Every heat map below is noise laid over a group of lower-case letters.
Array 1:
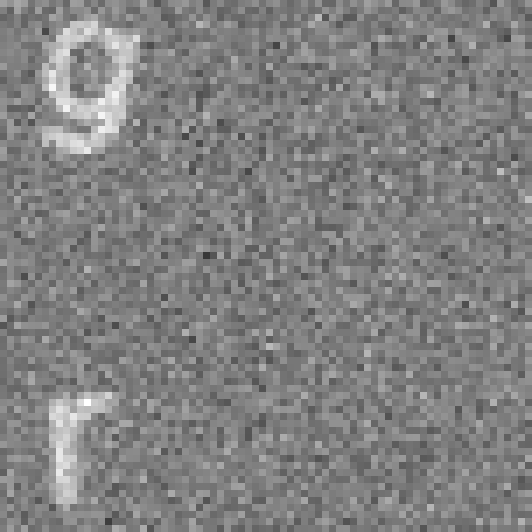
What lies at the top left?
g
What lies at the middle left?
nothing
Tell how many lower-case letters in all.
2
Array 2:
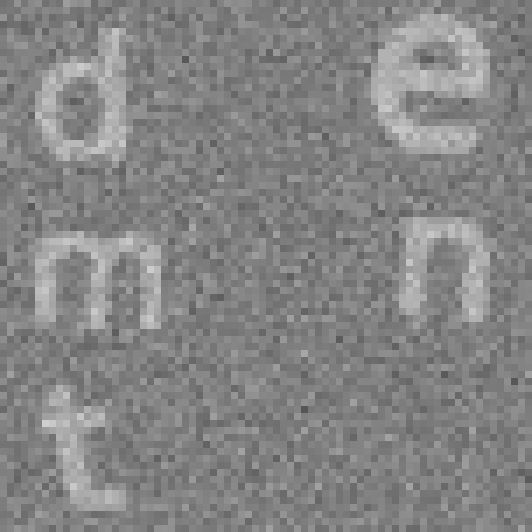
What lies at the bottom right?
nothing
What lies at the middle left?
m
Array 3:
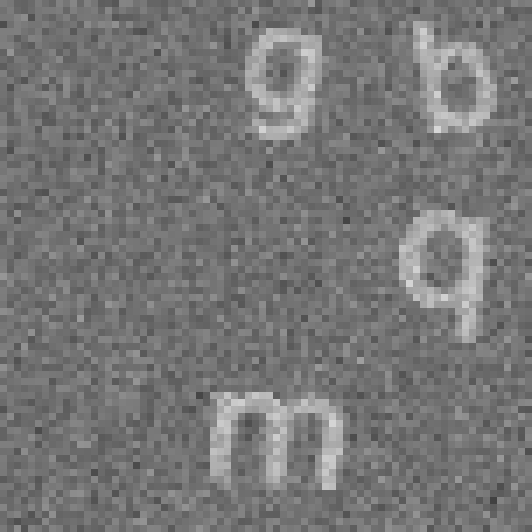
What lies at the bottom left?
nothing
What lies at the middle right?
q
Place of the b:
top right
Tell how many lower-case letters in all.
4
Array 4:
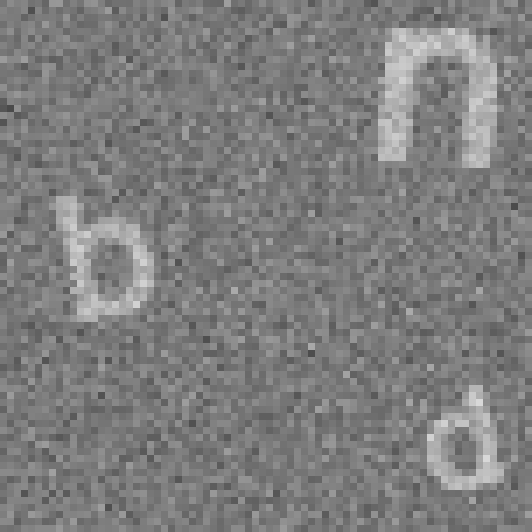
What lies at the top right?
n
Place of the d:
bottom right
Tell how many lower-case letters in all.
3
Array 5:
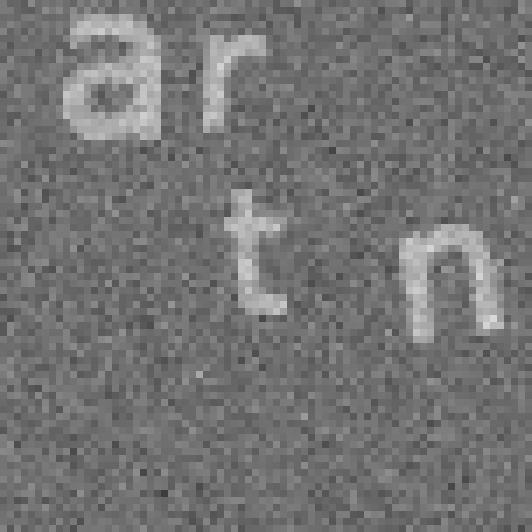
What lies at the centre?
t
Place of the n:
middle right
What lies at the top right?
nothing
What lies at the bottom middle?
nothing
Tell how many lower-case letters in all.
4
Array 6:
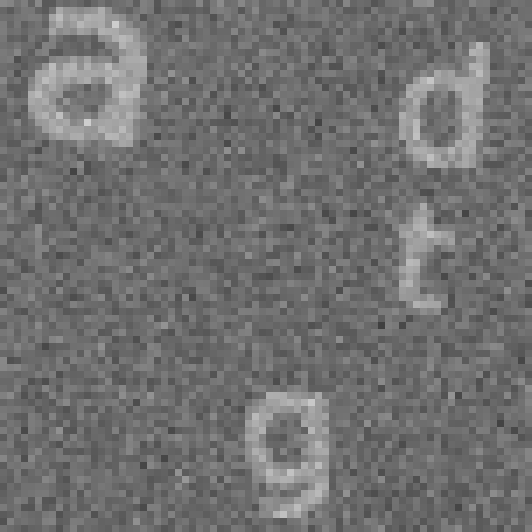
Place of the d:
top right
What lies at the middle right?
t
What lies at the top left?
a
